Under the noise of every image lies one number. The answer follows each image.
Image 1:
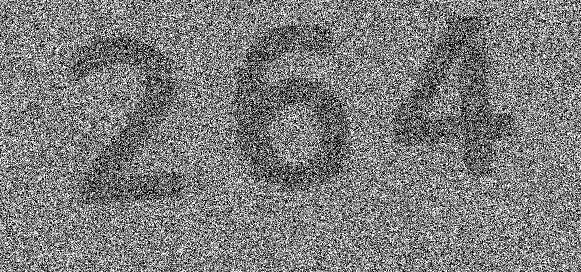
264
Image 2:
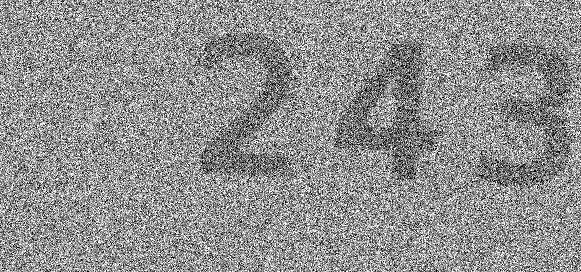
243
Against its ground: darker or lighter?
darker
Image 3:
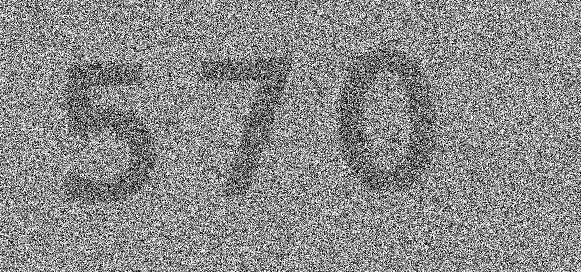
570
